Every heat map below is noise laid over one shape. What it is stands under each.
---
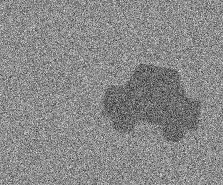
car
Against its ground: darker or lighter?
darker
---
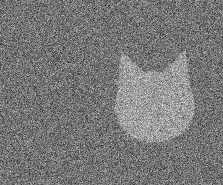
cat's head
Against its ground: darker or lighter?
lighter
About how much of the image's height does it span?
half
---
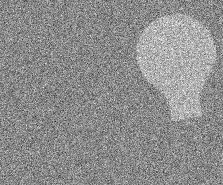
light bulb
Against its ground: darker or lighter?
lighter
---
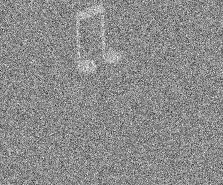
pair of musical notes
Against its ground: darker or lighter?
lighter
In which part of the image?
top middle
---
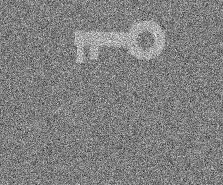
key
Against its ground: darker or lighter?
lighter
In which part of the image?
top middle
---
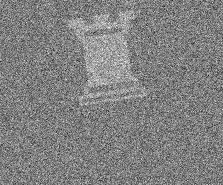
chess rook
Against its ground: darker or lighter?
lighter
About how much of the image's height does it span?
half
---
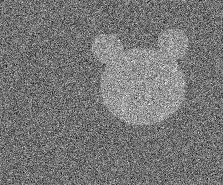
bear's head
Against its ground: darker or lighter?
lighter
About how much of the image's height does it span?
half
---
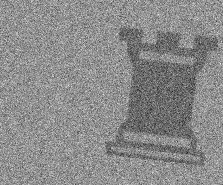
chess rook
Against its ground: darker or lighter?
darker
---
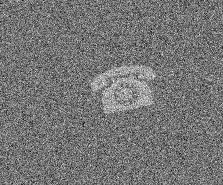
telephone
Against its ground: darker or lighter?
lighter
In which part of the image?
centre
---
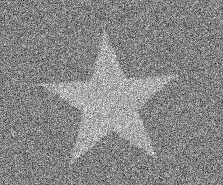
star
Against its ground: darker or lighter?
lighter
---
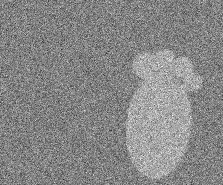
footprint
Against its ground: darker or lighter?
lighter
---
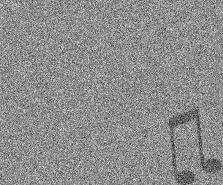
pair of musical notes
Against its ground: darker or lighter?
darker
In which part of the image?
bottom right
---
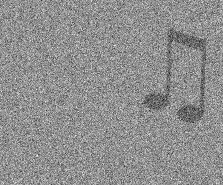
pair of musical notes
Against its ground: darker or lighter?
darker
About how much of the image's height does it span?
half
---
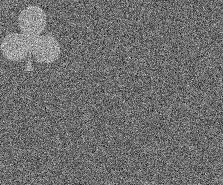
club
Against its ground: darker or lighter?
lighter
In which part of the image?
top left
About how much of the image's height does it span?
a third
